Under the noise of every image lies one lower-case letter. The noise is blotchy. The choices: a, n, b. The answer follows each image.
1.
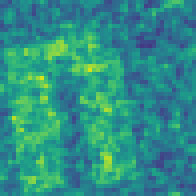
n
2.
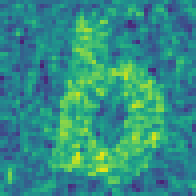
b
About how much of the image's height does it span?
nearly all
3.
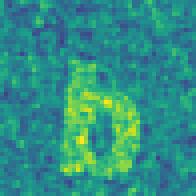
b
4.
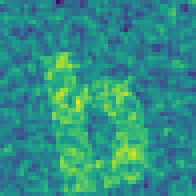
b
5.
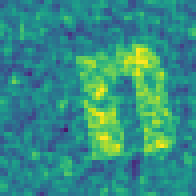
n
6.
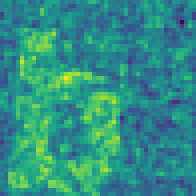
b
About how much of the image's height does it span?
nearly all
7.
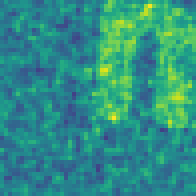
n
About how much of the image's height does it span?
two thirds
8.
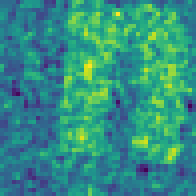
n
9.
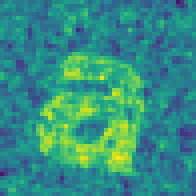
a
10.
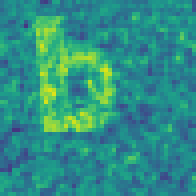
b
